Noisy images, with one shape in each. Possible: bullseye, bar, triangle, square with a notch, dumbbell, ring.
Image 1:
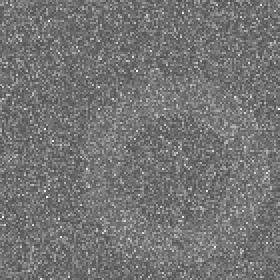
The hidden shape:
ring
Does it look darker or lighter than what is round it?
lighter
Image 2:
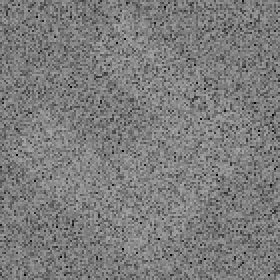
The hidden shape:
square with a notch
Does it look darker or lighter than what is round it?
lighter
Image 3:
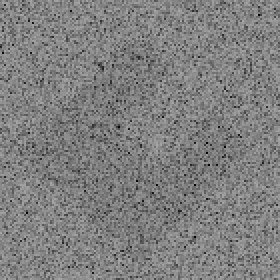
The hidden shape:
square with a notch
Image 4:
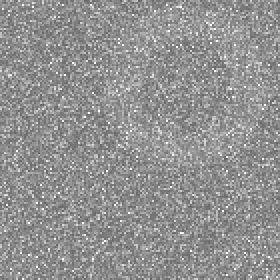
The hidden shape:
ring
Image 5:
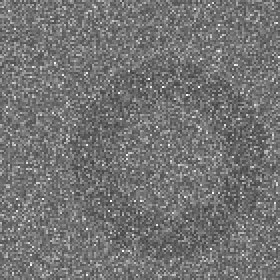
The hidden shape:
ring
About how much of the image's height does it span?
two thirds
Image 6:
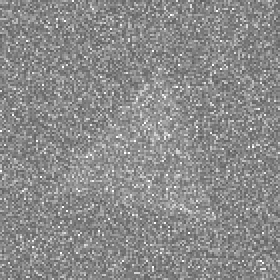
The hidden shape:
triangle
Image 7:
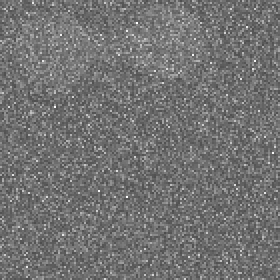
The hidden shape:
dumbbell
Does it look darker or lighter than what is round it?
lighter
